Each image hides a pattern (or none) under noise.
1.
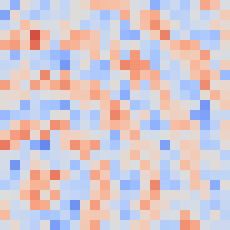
rings round one point
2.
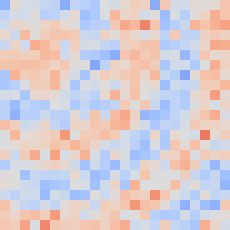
rings round one point
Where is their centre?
top left
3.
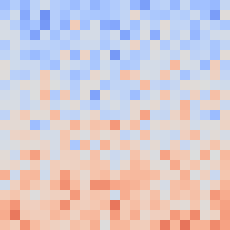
a smooth slope
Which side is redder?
bottom
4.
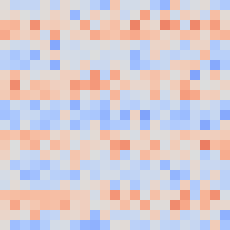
horizontal stripes
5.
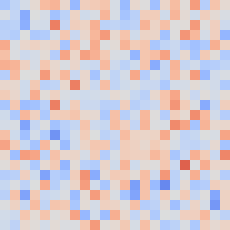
only noise
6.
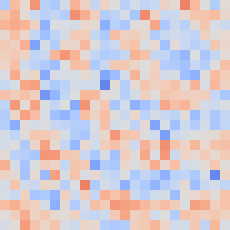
rings round one point
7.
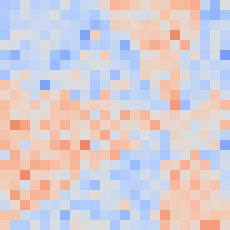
spokes from one point
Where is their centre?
middle right
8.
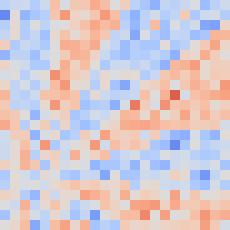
spokes from one point
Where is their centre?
bottom left
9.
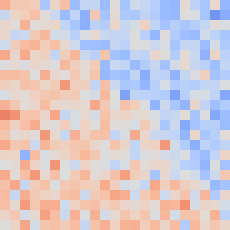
a sharp edge
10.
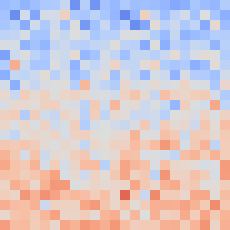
a smooth slope
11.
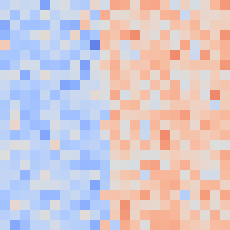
a sharp edge
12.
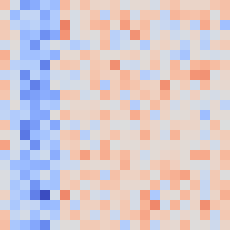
one vertical stripe
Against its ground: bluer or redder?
bluer
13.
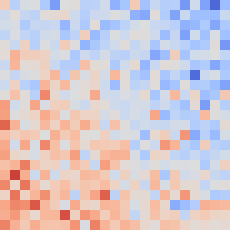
a smooth slope
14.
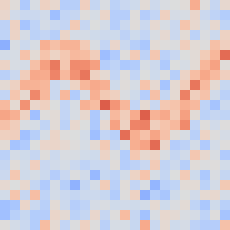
a wavy band
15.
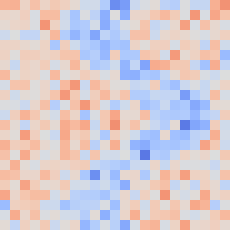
a wavy band
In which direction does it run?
top to bottom
